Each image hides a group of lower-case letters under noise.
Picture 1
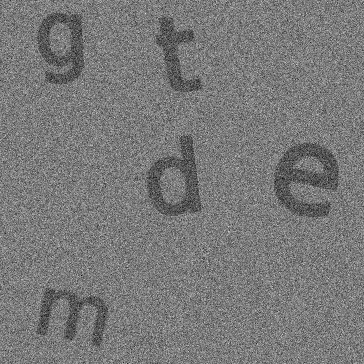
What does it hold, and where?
top left: g; top middle: t; centre: d; middle right: e; bottom left: m
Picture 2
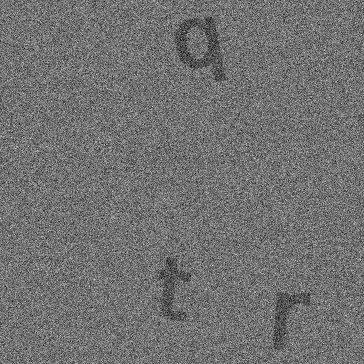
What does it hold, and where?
top middle: q; bottom middle: t; bottom right: r
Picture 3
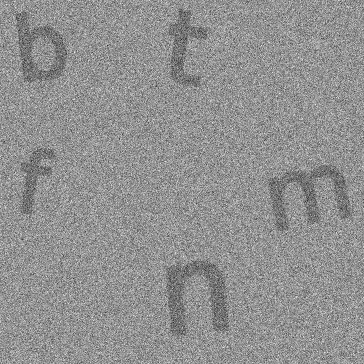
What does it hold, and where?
top left: b; top middle: t; middle left: f; middle right: m; bottom middle: n
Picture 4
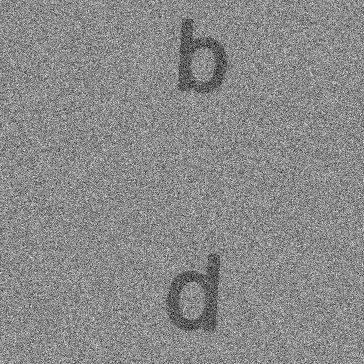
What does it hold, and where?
top middle: b; bottom middle: d
